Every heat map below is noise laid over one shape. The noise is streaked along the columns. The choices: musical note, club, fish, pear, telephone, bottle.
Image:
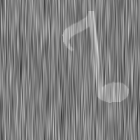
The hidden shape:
musical note
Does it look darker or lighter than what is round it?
lighter
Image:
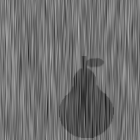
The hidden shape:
pear
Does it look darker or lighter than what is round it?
darker
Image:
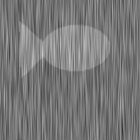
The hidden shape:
fish
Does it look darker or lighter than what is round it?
lighter
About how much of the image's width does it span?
two thirds
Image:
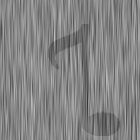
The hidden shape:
musical note
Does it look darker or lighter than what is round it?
darker
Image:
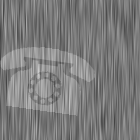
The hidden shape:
telephone
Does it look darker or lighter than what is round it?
lighter
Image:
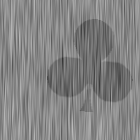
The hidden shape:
club
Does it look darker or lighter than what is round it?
darker
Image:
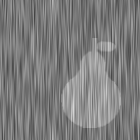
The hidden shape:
pear
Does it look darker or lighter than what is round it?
lighter
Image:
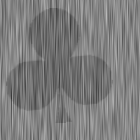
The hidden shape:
club
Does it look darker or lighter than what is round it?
darker
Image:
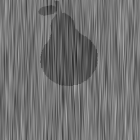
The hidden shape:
pear
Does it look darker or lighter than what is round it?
darker
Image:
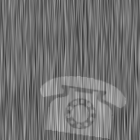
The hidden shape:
telephone
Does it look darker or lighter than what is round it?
lighter
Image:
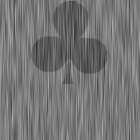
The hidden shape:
club
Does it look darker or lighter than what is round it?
darker
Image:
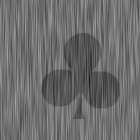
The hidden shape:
club
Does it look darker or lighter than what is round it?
darker
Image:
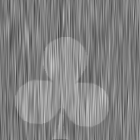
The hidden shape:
club
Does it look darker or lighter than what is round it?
lighter
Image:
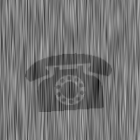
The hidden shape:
telephone
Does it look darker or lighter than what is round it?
darker
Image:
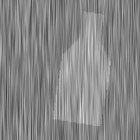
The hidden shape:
bottle
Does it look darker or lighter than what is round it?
lighter
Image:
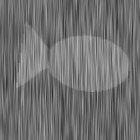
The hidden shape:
fish
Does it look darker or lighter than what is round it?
lighter
